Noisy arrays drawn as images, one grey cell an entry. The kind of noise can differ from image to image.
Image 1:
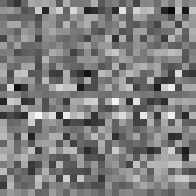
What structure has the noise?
rows of uneven size
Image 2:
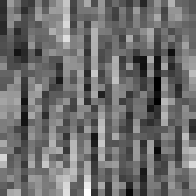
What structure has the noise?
streaked along the columns
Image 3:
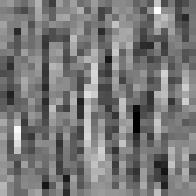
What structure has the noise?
streaked along the columns
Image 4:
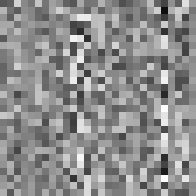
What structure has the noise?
columns of uneven size
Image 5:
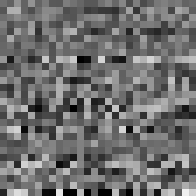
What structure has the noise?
rows of uneven size
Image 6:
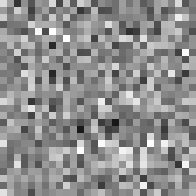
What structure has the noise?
low rank plus noise
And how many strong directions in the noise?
five to eight
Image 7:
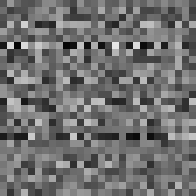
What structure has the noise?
rows of uneven size
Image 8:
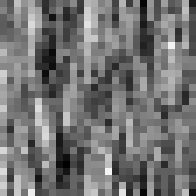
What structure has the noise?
streaked along the columns
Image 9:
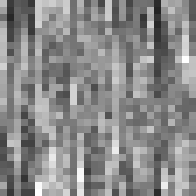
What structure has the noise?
streaked along the columns
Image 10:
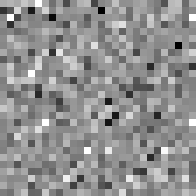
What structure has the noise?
heavy tails
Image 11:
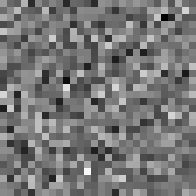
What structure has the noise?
independent entries
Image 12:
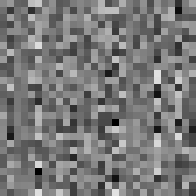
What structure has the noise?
columns of uneven size
